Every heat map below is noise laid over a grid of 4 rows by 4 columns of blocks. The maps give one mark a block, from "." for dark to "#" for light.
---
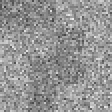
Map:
..##
##.#
#..#
#.##
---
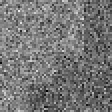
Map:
###.
###.
##..
#...
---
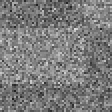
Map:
...#
###.
###.
....
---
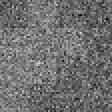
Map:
.#..
###.
##..
#...
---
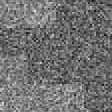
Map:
##..
....
#...
###.
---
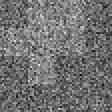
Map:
.##.
###.
.#..
....
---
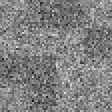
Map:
#..#
###.
..##
#.##
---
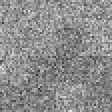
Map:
####
##.#
#...
..#.
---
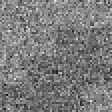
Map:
####
##..
#...
...#
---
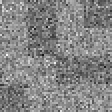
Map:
#.#.
#.##
##..
.###
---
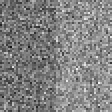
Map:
..##
..##
..##
..##
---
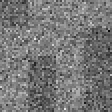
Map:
.###
###.
#.#.
#.#.
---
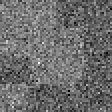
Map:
##..
###.
.##.
#...
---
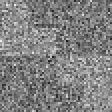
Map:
#...
##..
..##
...#
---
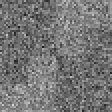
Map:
..##
..#.
.#..
##..
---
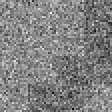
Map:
###.
###.
##..
#..#
